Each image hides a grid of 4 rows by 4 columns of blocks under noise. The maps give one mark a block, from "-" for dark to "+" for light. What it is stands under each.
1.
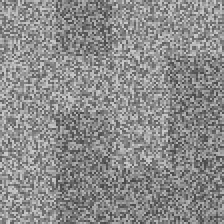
+ - + +
+ + + -
+ - + -
+ - - -
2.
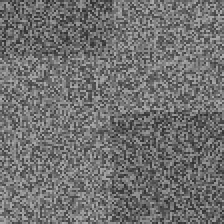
- - + +
+ + + +
+ + - -
+ + - -
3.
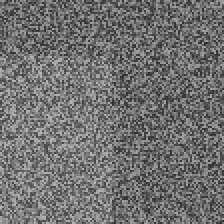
- - - -
+ + - -
+ + - -
+ + - -
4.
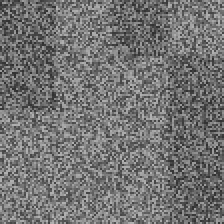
- + - +
- + + -
+ + + -
+ + + -
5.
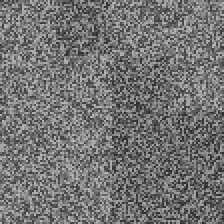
+ - + +
+ + - +
+ + - -
+ + - -
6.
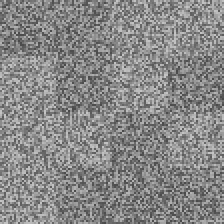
- - + +
+ - + -
+ + - +
+ - - -
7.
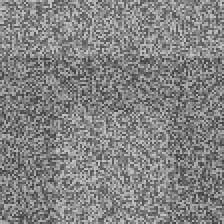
+ + + +
- - - -
- + + -
- + + -
